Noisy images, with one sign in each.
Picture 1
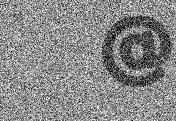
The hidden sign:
at sign
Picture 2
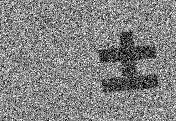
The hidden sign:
plus-minus sign
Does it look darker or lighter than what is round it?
darker
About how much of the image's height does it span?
half
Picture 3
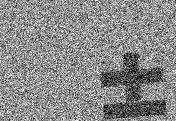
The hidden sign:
plus-minus sign
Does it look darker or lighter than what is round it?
darker
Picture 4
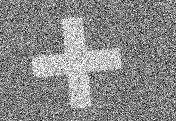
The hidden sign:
plus sign
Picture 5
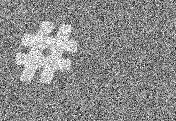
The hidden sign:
hash sign
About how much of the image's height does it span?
half
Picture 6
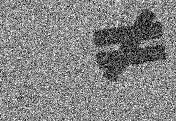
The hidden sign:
not-equal sign
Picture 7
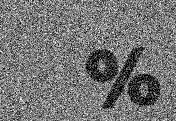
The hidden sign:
percent sign
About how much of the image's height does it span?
half
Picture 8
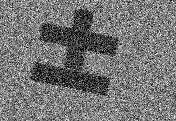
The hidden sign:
plus-minus sign
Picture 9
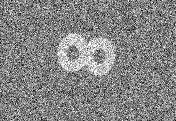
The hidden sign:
infinity sign
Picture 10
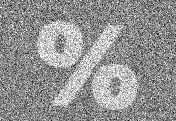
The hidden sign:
percent sign
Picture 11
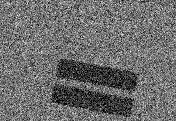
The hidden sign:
equals sign
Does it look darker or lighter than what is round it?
darker
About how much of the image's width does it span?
half
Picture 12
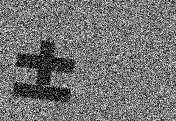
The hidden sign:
plus-minus sign
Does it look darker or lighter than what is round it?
darker
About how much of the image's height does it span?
half
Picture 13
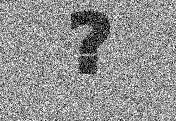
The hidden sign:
question mark
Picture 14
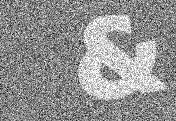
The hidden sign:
ampersand
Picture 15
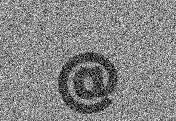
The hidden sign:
at sign
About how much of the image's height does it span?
half
